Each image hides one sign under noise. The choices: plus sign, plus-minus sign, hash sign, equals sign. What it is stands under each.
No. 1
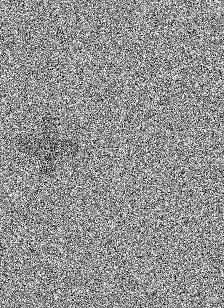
plus sign
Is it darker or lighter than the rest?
darker
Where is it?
middle left
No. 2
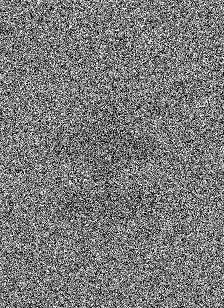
plus-minus sign
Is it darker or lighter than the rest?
darker
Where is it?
centre
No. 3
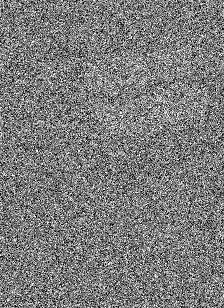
equals sign
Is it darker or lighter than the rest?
lighter
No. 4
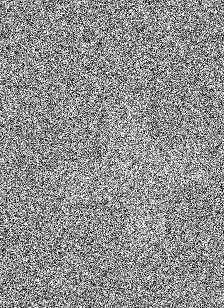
plus sign
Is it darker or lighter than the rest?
lighter
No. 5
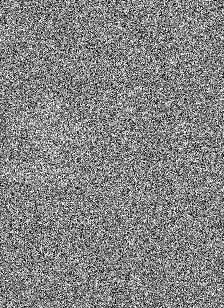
plus-minus sign
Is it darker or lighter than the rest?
lighter
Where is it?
middle left
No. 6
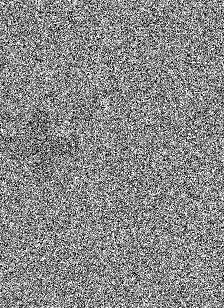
plus sign
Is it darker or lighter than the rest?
darker
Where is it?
middle left
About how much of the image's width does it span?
a third
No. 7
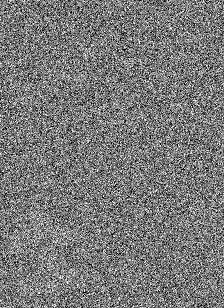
plus-minus sign
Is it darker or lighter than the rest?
lighter
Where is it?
bottom left
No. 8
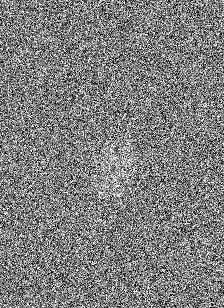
hash sign
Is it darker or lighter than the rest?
lighter
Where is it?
centre
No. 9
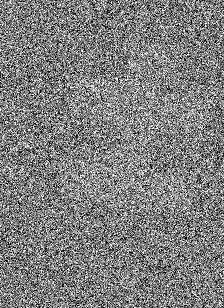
plus-minus sign
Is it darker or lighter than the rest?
lighter
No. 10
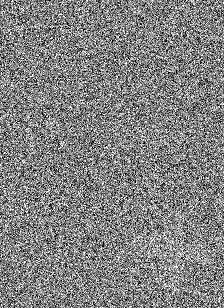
plus sign
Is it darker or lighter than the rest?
lighter
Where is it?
bottom right
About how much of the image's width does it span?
a third
